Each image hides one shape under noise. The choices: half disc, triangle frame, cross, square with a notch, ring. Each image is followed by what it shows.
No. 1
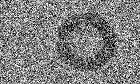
ring
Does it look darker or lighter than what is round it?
darker
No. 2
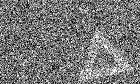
triangle frame
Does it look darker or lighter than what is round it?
lighter
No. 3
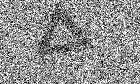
triangle frame
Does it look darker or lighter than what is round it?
darker
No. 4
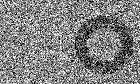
ring
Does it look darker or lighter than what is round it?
darker
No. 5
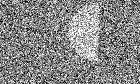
half disc
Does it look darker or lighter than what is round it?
lighter
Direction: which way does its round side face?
left
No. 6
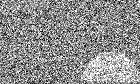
half disc
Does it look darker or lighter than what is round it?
lighter
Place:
bottom right
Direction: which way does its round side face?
up
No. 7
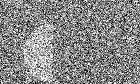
half disc
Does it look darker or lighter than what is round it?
lighter
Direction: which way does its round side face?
left
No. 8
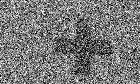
cross
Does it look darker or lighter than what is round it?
darker
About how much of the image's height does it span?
two thirds
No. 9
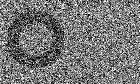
ring
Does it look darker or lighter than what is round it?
darker
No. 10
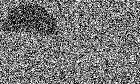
half disc
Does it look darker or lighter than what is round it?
darker
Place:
top left
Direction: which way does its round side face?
up
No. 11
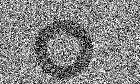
ring
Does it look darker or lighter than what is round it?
darker
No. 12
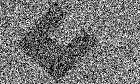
square with a notch
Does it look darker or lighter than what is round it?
darker
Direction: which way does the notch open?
up and right
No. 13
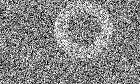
ring
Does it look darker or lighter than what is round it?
lighter
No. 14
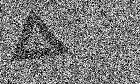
triangle frame
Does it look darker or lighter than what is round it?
darker
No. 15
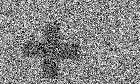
cross
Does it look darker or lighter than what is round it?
darker
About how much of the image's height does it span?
two thirds
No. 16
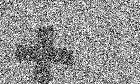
cross
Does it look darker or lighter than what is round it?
darker
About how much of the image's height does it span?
two thirds
